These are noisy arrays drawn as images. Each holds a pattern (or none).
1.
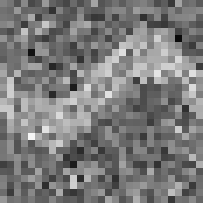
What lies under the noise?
a wavy band
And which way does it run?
left to right
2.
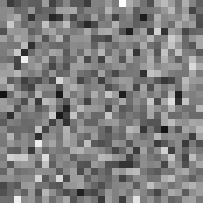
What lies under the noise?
only noise
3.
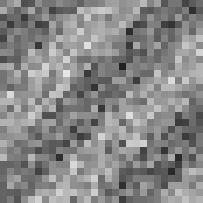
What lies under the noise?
diagonal stripes
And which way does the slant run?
bottom left to top right
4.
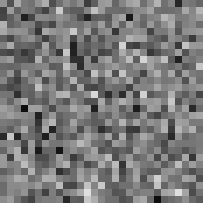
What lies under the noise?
only noise
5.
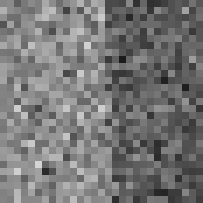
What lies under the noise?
a sharp edge
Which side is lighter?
left
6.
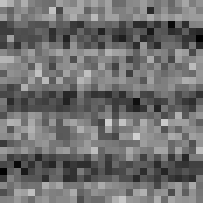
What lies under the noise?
horizontal stripes
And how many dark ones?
3
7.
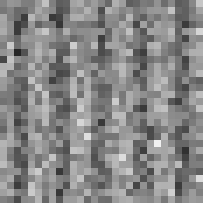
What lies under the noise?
vertical stripes
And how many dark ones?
5
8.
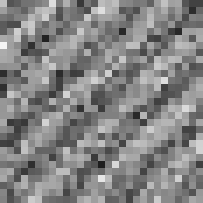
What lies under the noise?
diagonal stripes
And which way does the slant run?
bottom left to top right
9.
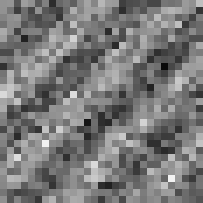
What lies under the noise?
diagonal stripes
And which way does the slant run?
bottom left to top right
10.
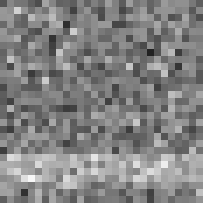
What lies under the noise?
one horizontal stripe
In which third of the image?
bottom
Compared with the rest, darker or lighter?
lighter
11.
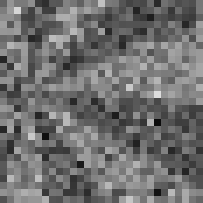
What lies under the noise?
spokes from one point
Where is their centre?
middle left
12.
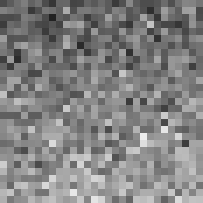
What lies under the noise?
a smooth slope
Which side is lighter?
bottom
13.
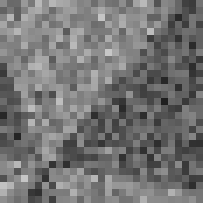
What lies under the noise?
spokes from one point
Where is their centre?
bottom left
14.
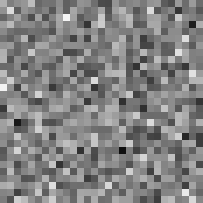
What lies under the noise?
only noise
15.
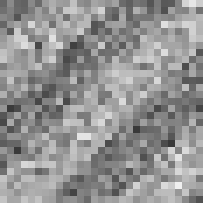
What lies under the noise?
diagonal stripes
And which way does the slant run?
bottom left to top right
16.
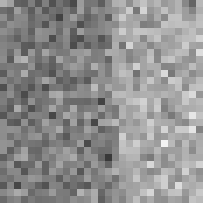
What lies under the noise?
a sharp edge
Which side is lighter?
right
